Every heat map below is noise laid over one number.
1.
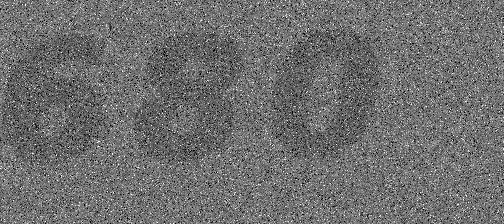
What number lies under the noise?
680
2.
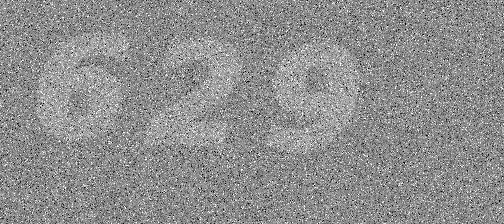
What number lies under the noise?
629
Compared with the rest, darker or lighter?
lighter
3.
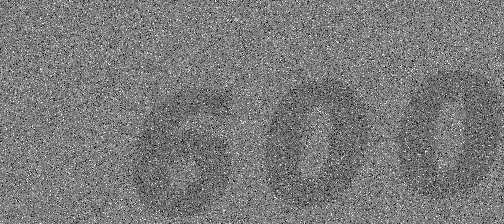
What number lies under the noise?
600
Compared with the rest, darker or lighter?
darker
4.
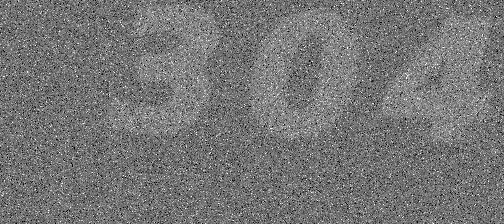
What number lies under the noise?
304
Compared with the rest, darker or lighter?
lighter
